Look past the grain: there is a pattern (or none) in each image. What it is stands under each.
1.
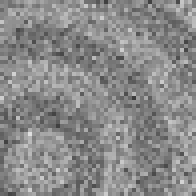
rings round one point
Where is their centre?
bottom left
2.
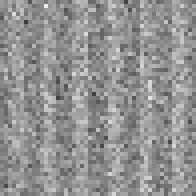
vertical stripes
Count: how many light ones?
6
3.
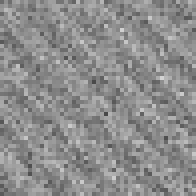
diagonal stripes
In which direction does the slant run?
top left to bottom right
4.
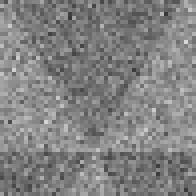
spokes from one point
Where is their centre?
bottom middle
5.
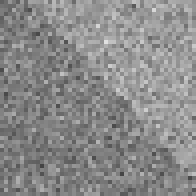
a sharp edge
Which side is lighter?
top right
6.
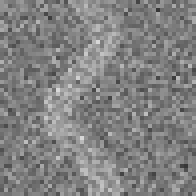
a wavy band
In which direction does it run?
top to bottom
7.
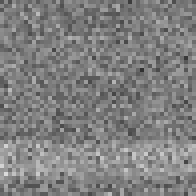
one horizontal stripe
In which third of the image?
bottom
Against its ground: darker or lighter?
lighter
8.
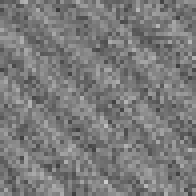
diagonal stripes
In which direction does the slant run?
top left to bottom right
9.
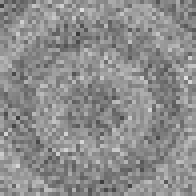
rings round one point
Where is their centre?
centre
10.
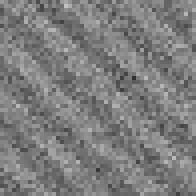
diagonal stripes
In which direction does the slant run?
top left to bottom right
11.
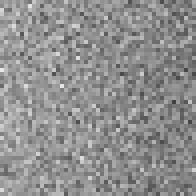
a smooth slope
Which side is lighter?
left
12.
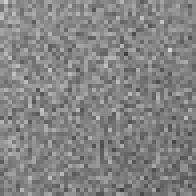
a smooth slope
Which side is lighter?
top left
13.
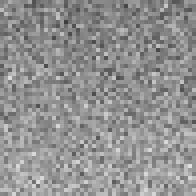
a smooth slope
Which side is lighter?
bottom
